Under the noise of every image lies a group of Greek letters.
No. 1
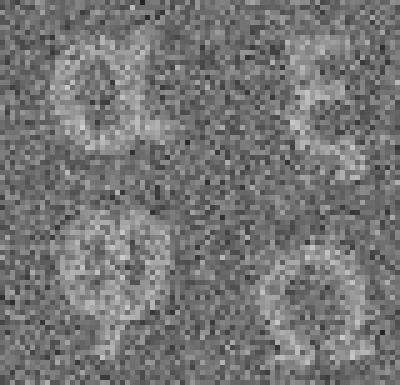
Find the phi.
bottom left
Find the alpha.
top left
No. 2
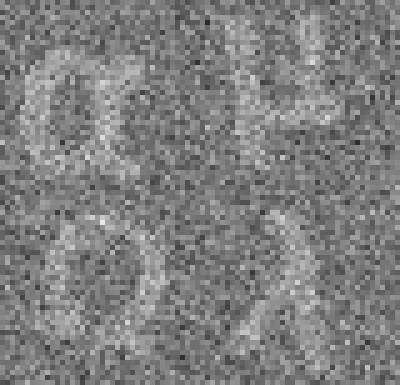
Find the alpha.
top left
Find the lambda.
bottom right
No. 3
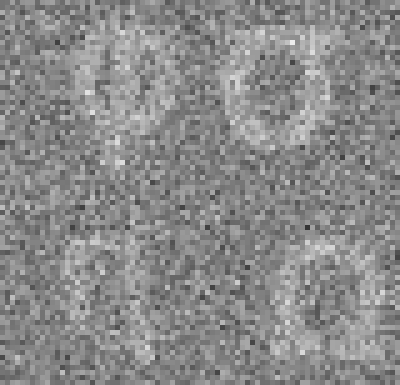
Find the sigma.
top right
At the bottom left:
eta
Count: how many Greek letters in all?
4
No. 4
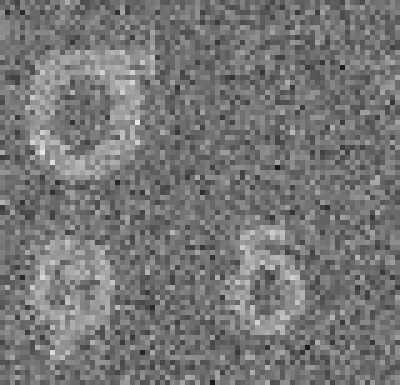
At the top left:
sigma
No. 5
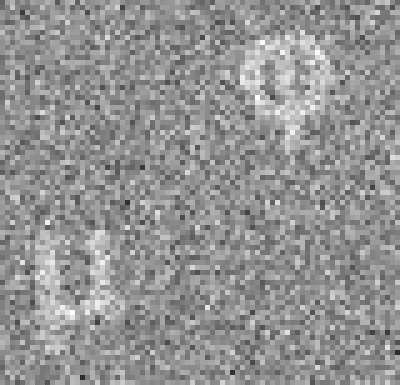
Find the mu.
bottom left
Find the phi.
top right
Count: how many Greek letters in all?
2
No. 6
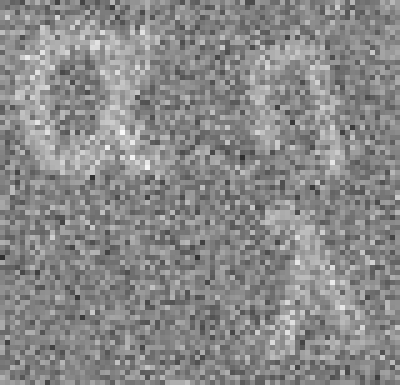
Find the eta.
top right
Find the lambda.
bottom right
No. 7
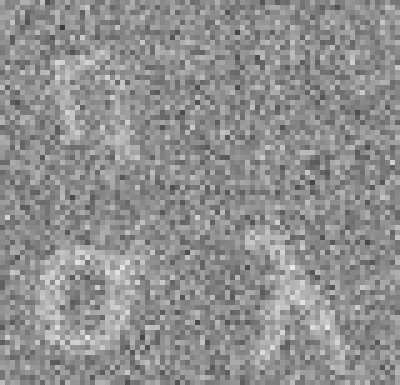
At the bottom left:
sigma
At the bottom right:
lambda
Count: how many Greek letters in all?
3
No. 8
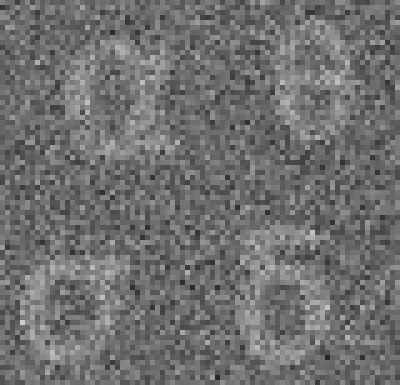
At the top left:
alpha
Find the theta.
top right
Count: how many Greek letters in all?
4
